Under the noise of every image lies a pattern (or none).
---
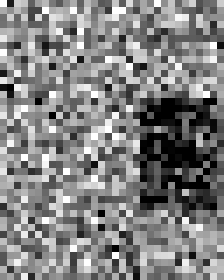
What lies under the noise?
one block
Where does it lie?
middle right
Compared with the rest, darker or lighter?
darker
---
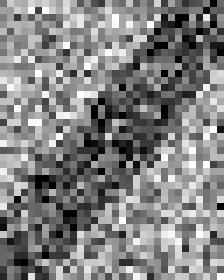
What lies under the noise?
a diagonal band
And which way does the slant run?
bottom left to top right
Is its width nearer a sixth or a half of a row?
a half
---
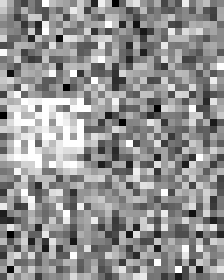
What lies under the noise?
one block
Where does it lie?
middle left
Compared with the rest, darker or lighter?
lighter
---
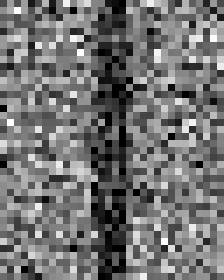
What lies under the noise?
one band of columns
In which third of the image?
middle
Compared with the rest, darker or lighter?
darker
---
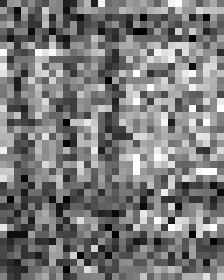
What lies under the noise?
bands of rows crossing bands of columns
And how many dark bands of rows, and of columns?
3 and 3
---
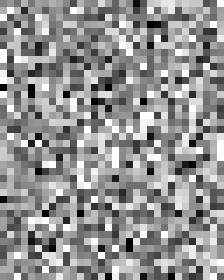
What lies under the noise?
only noise
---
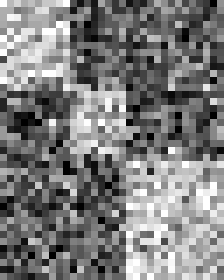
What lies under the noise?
blocks along the diagonal
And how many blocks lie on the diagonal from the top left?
3
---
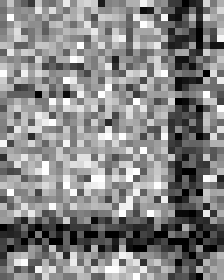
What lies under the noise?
bands of rows crossing bands of columns
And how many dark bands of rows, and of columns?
1 and 1
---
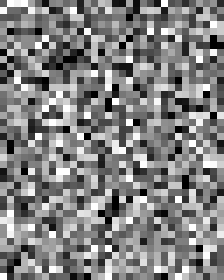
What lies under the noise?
only noise
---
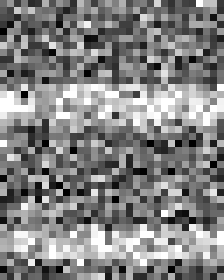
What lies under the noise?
bands of rows
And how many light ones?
2
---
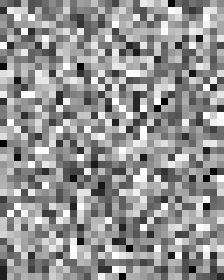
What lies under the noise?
only noise
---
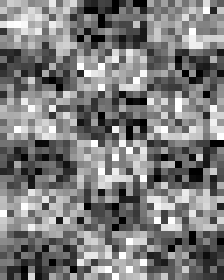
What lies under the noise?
a checkerboard
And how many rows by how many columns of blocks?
6 by 3
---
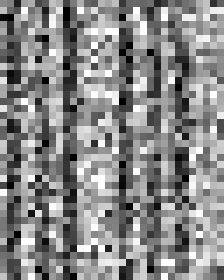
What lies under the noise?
bands of columns
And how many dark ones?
6
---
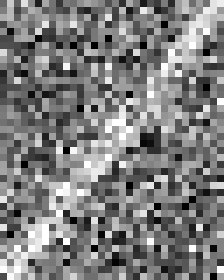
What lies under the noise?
a diagonal band
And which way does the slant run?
bottom left to top right
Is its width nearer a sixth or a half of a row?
a sixth
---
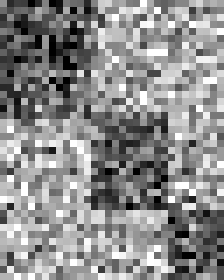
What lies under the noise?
blocks along the diagonal
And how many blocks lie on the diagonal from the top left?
3
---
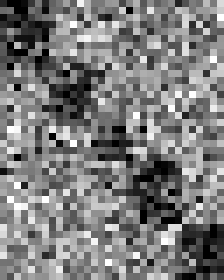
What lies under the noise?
blocks along the diagonal
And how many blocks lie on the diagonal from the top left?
5
